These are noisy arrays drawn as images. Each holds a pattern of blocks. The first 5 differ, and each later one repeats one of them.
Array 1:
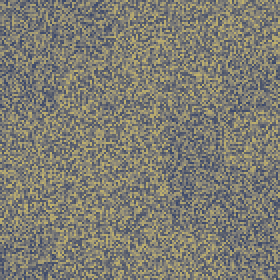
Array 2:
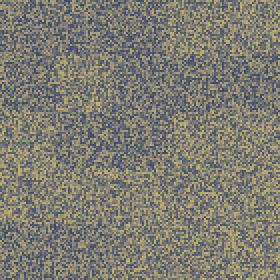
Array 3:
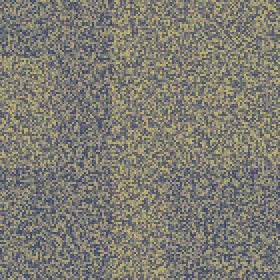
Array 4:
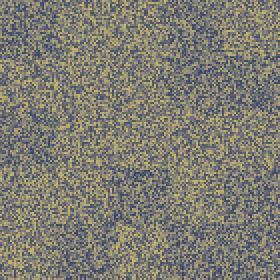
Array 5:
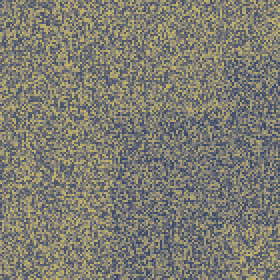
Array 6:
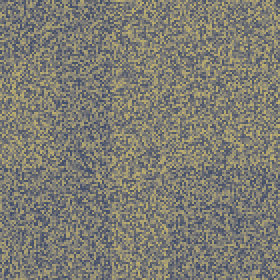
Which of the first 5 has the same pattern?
3
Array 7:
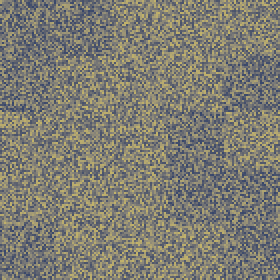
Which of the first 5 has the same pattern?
1
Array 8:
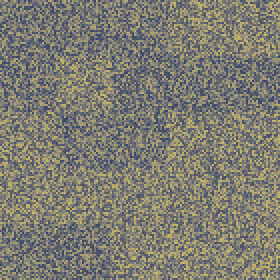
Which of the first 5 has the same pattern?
2
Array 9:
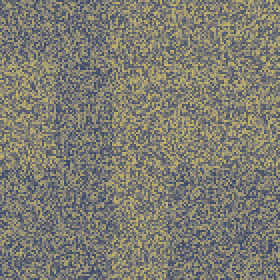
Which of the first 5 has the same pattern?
3
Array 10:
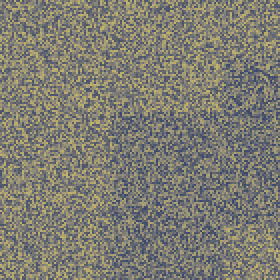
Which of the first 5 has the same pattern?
5
